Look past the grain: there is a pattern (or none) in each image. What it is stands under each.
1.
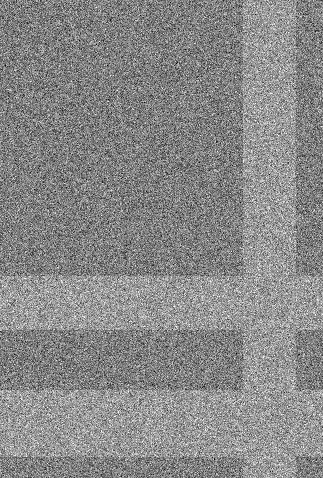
bands of rows crossing bands of columns
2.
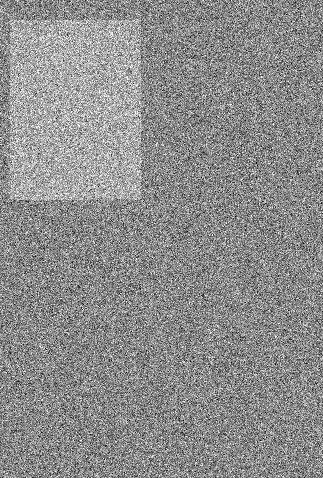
one block
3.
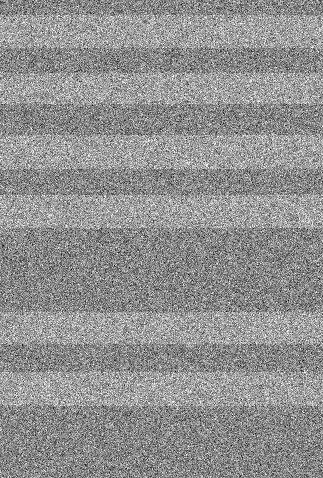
bands of rows
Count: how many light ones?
6
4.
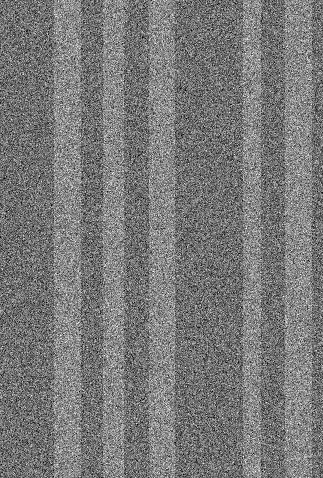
bands of columns
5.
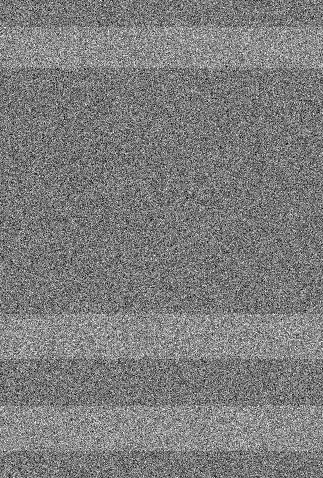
bands of rows
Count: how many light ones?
3
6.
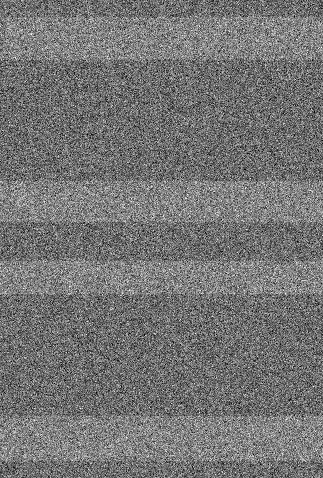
bands of rows
